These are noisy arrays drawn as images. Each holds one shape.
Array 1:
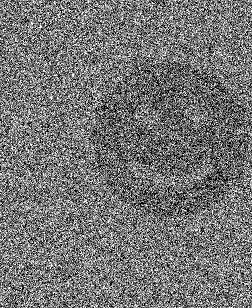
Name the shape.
smiling face
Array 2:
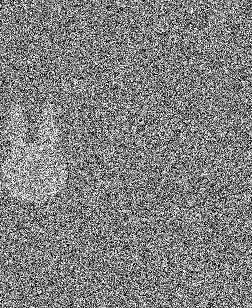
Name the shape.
rabbit's head
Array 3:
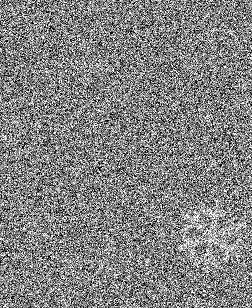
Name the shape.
snowflake
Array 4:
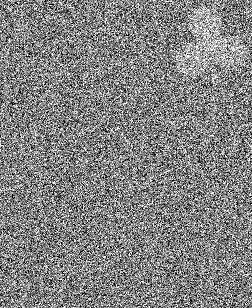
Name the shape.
club
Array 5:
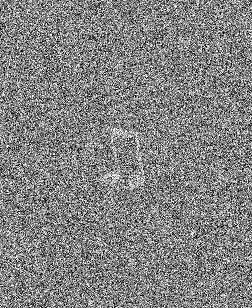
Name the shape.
pair of musical notes
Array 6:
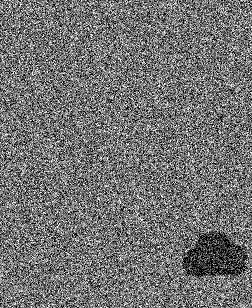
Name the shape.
cloud
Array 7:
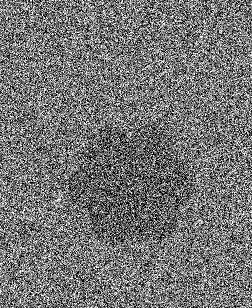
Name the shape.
flower
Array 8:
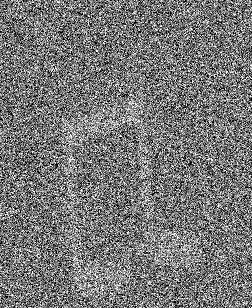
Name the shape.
pair of musical notes
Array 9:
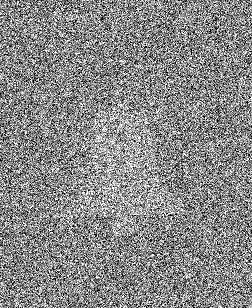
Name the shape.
bell
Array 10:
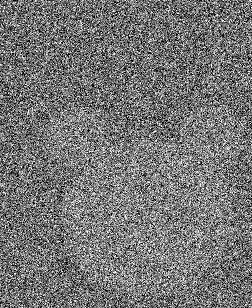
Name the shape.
bear's head
